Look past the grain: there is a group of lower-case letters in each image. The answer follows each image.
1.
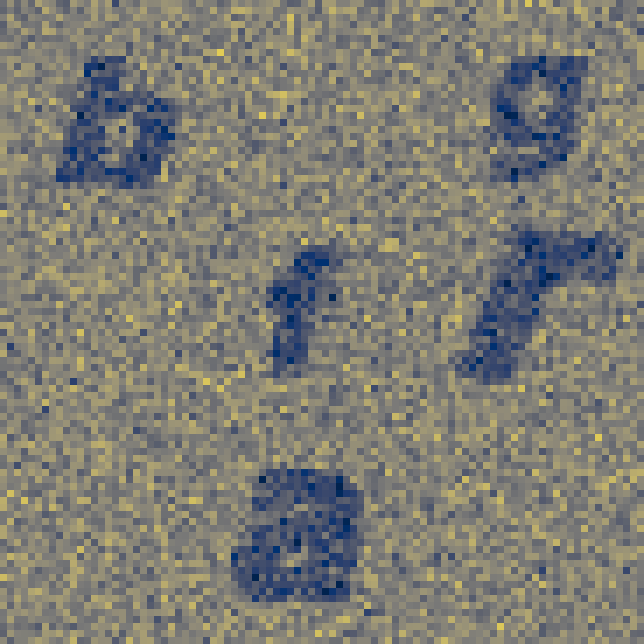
top left: b; top right: g; centre: f; middle right: r; bottom middle: a
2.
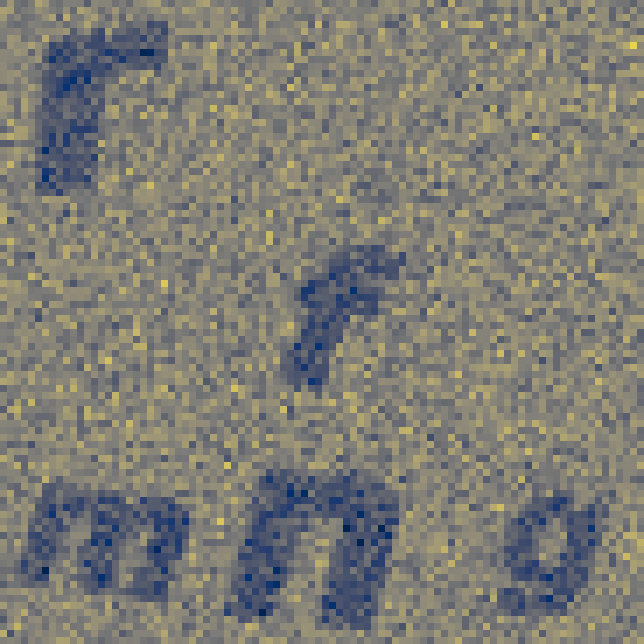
top left: r; centre: f; bottom left: m; bottom middle: n; bottom right: g
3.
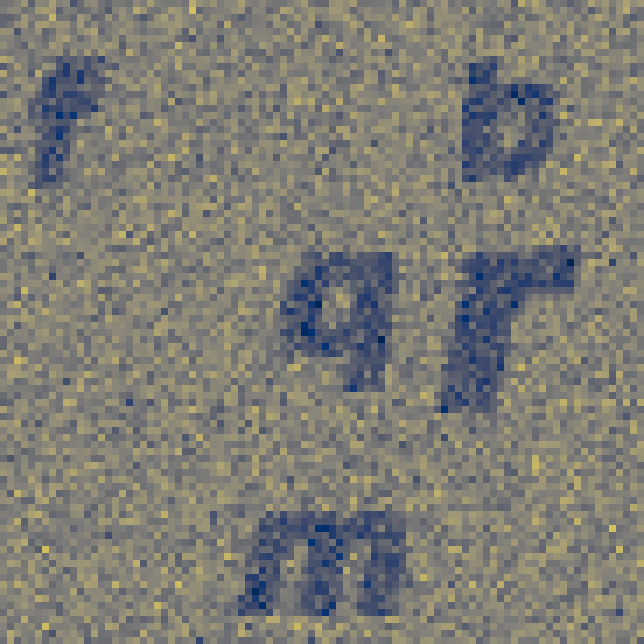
top left: f; top right: b; centre: q; middle right: r; bottom middle: m
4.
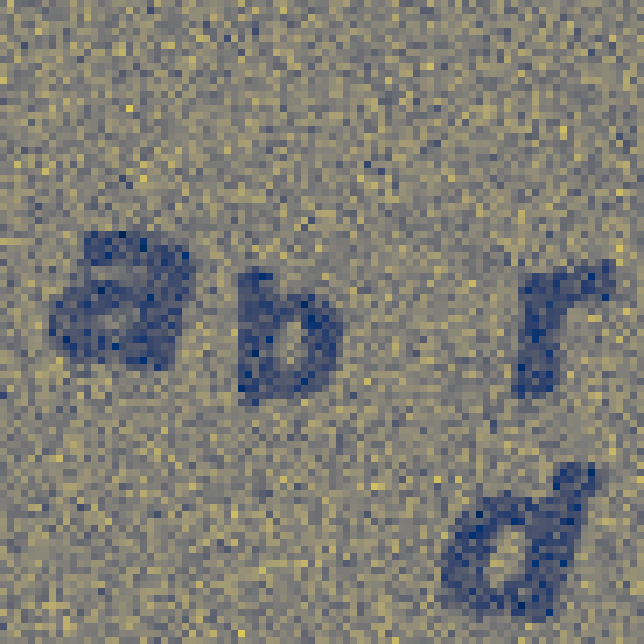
middle left: a; centre: b; middle right: r; bottom right: d
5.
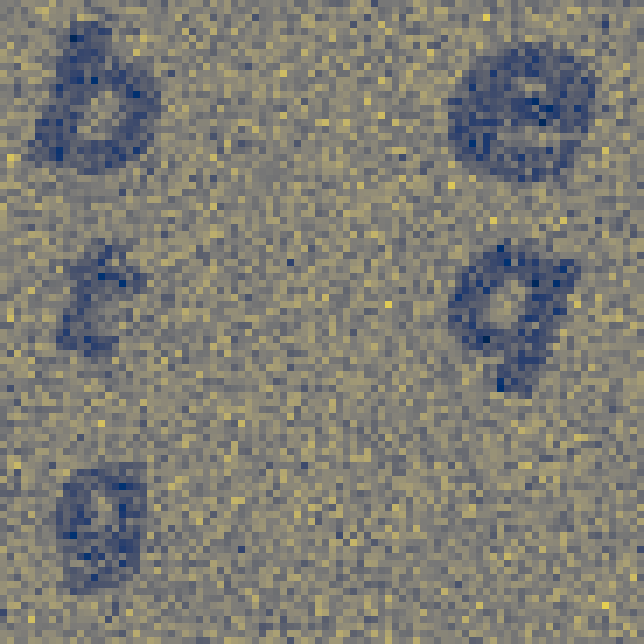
top left: b; top right: e; middle left: t; middle right: q; bottom left: g
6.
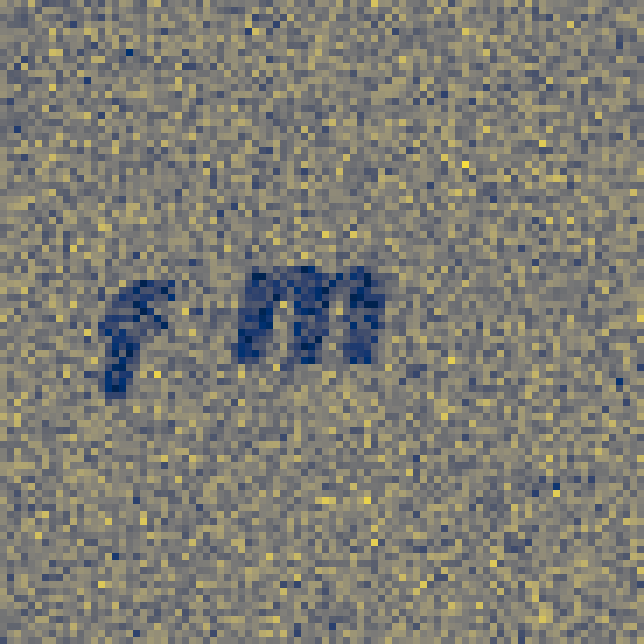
middle left: f; centre: m
